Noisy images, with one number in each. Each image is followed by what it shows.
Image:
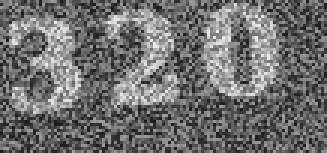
320
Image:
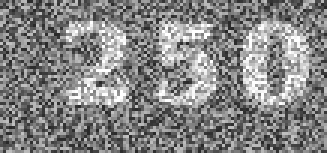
250
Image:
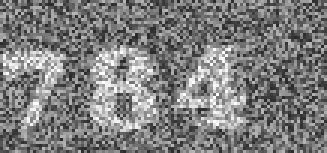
784
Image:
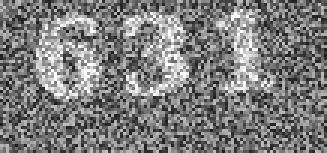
631
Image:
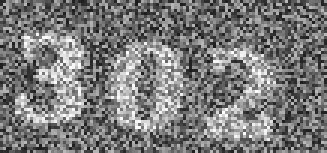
302
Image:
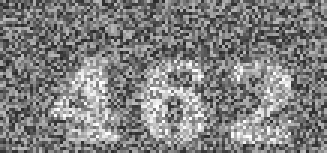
462
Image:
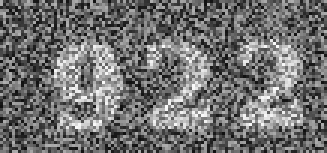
922
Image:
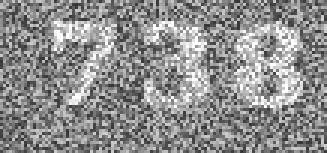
738
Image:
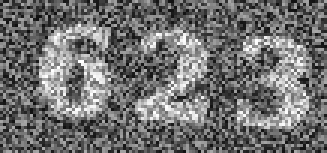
623
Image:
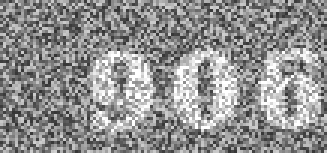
906
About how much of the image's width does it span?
two thirds
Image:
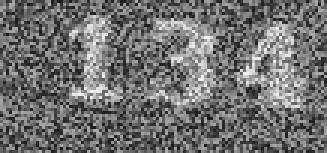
134
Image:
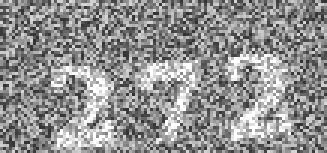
272
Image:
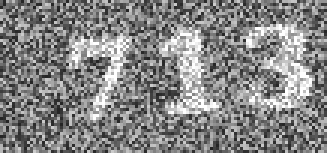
713
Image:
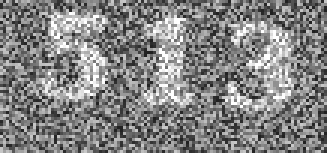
513
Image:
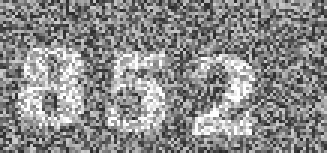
852
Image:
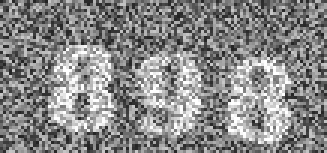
898
